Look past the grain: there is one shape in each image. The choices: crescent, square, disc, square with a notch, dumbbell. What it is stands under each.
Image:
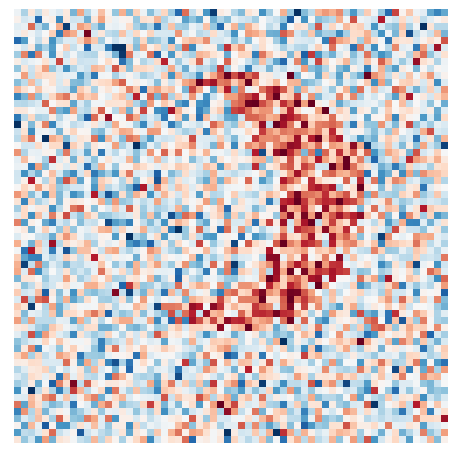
crescent
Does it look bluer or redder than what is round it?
redder
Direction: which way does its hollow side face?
left
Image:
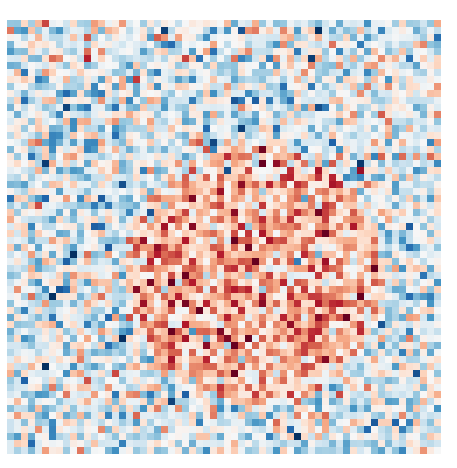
disc
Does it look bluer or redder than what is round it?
redder
